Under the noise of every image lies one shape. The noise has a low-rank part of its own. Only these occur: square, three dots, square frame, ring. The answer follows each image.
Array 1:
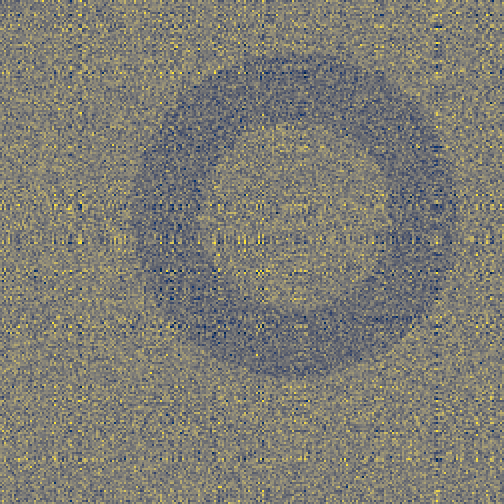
dark ring
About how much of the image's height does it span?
two thirds
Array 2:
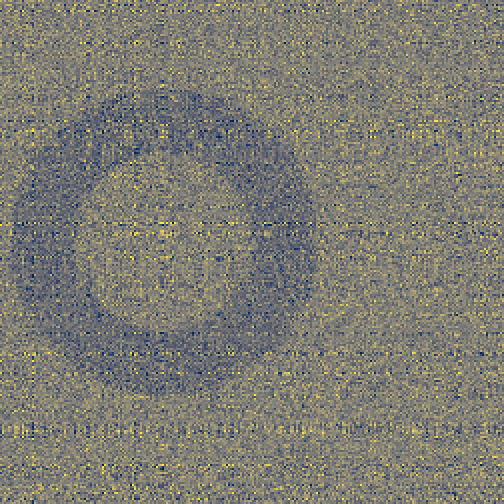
dark ring
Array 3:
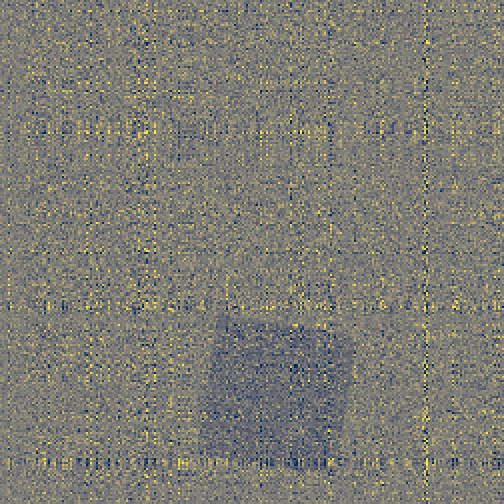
dark square, bottom middle
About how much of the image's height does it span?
a third
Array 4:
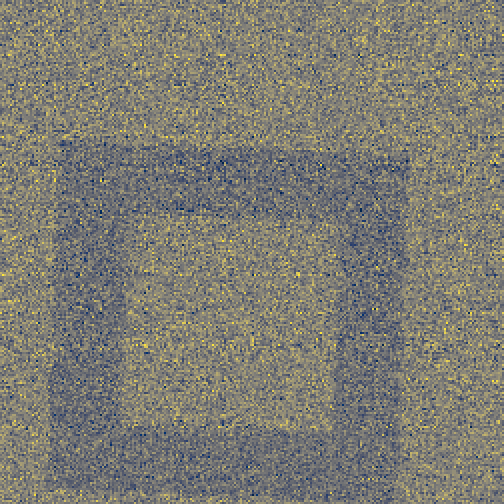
dark square frame
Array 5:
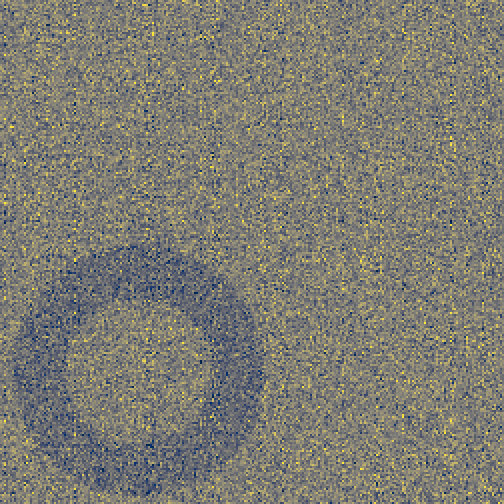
dark ring
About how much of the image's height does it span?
half
